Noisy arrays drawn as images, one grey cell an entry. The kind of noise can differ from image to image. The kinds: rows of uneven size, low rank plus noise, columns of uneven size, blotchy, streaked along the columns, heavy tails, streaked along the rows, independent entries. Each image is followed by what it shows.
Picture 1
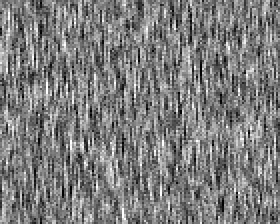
streaked along the columns
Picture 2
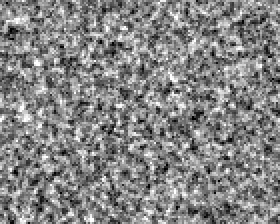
blotchy
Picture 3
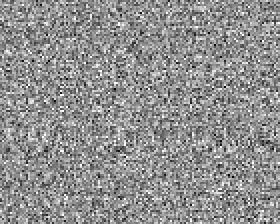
low rank plus noise
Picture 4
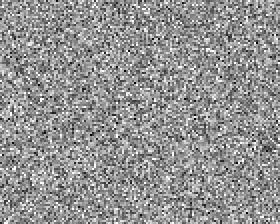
independent entries
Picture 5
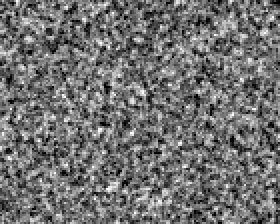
blotchy
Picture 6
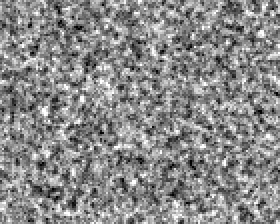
blotchy
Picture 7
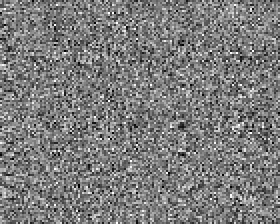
low rank plus noise
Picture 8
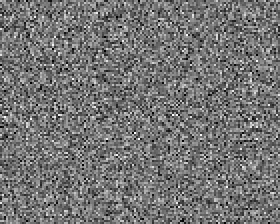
low rank plus noise
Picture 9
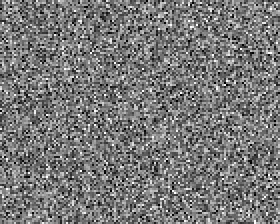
independent entries
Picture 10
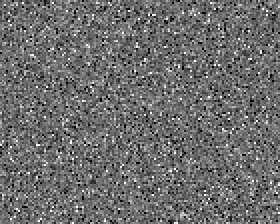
heavy tails
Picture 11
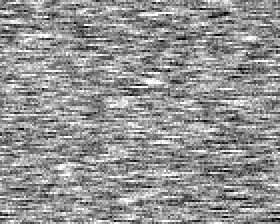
streaked along the rows
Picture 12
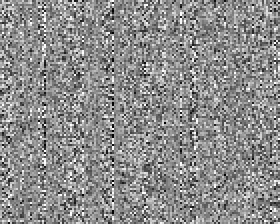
columns of uneven size
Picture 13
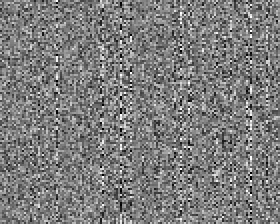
columns of uneven size
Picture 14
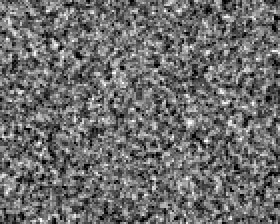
blotchy
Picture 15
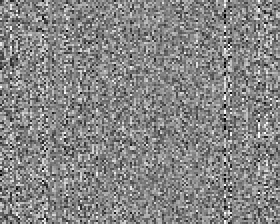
columns of uneven size
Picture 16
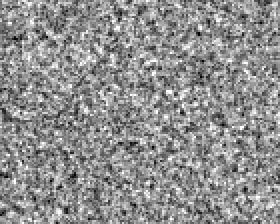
blotchy
